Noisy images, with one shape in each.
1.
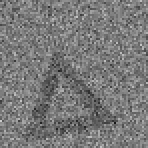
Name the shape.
triangle frame
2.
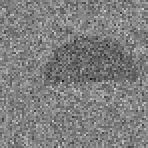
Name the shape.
half disc
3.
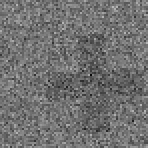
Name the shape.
cross
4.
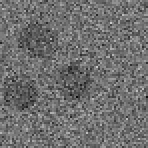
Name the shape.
three dots
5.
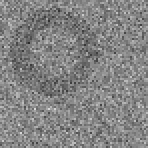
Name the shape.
ring
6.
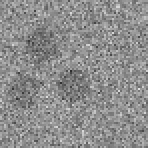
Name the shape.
three dots
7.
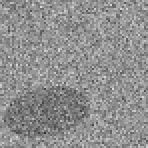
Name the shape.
ellipse
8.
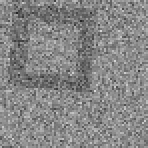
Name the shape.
square frame
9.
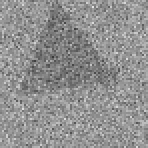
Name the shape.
triangle
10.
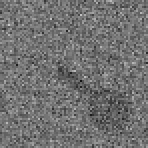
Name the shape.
lollipop
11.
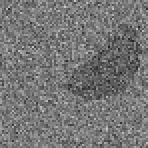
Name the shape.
half disc
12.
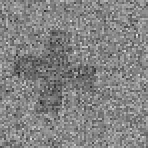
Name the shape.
cross
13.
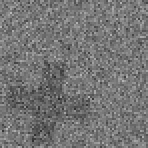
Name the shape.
cross
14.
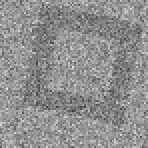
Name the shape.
square frame
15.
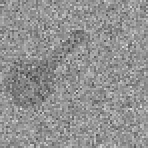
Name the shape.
lollipop
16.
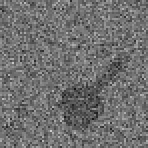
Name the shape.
lollipop
